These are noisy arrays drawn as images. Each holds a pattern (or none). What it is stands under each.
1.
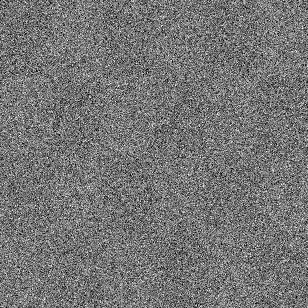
a checkerboard
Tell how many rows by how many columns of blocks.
4 by 6
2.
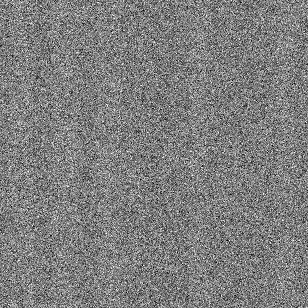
bands of columns
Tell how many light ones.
5
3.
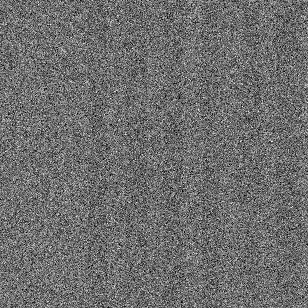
bands of columns
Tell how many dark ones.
6
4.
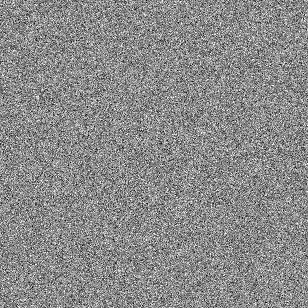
only noise
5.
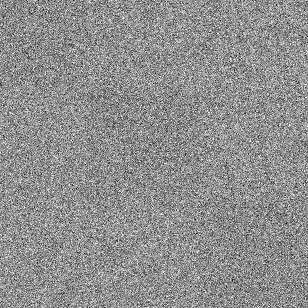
blocks along the diagonal
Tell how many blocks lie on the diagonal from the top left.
3
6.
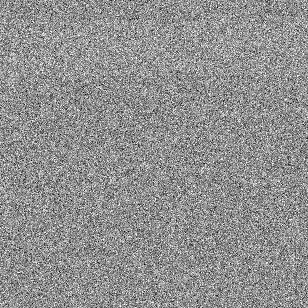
one band of rows
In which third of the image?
top
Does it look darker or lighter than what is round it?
lighter
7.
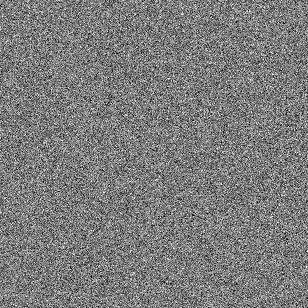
only noise
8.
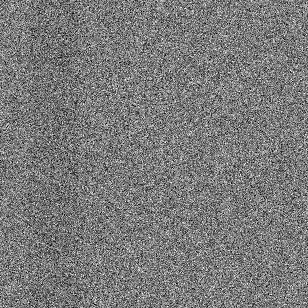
one band of columns
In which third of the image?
left
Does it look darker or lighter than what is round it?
darker
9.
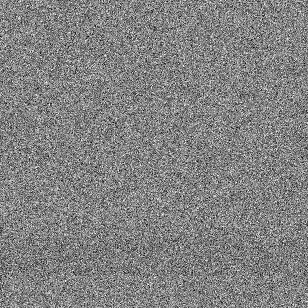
one band of rows
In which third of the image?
bottom
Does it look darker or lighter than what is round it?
darker
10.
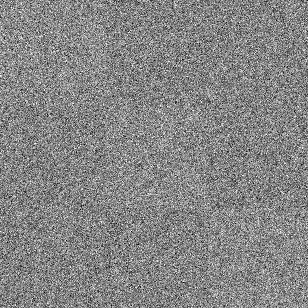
blocks along the diagonal
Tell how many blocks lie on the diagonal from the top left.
3
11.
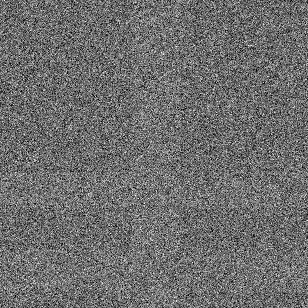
bands of rows crossing bands of columns
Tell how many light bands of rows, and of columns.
2 and 1
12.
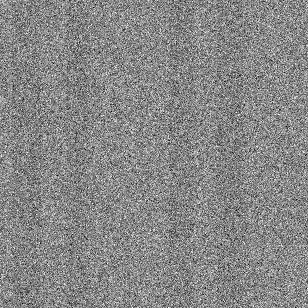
bands of columns
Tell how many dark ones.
4
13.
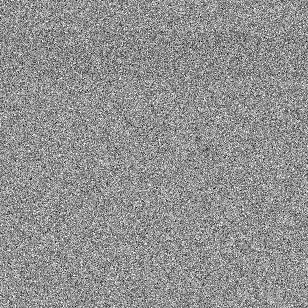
one band of rows
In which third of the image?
top
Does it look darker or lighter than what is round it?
darker
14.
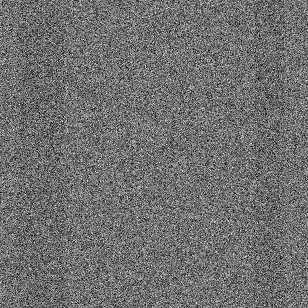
bands of columns
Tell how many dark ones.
2
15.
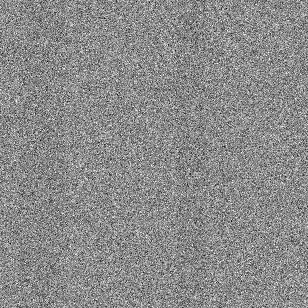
bands of columns
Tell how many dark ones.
2
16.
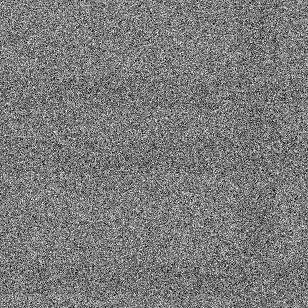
bands of rows crossing bands of columns
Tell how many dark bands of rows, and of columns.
3 and 1
